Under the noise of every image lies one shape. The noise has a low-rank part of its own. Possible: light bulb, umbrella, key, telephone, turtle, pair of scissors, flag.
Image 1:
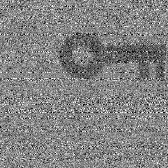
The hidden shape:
key
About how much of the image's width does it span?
two thirds
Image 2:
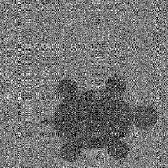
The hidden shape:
turtle
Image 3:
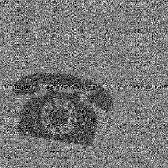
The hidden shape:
telephone
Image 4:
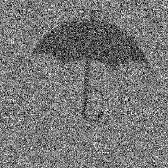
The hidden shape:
umbrella
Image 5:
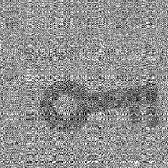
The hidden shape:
key
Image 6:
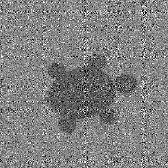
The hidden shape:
turtle
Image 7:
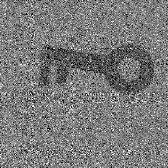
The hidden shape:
key
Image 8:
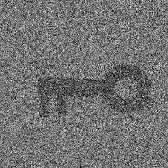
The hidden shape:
key
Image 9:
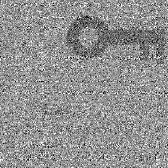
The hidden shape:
key
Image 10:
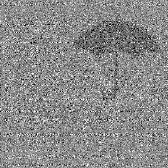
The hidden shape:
umbrella
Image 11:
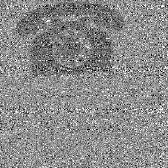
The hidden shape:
telephone
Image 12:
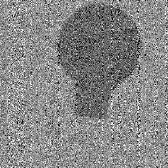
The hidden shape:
light bulb
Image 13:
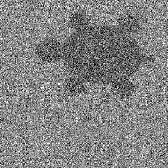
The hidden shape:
turtle
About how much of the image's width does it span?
two thirds
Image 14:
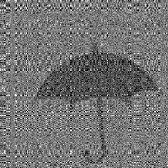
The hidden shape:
umbrella
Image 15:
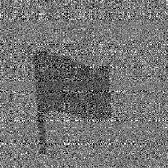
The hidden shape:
flag
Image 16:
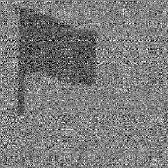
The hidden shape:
flag
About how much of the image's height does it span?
two thirds
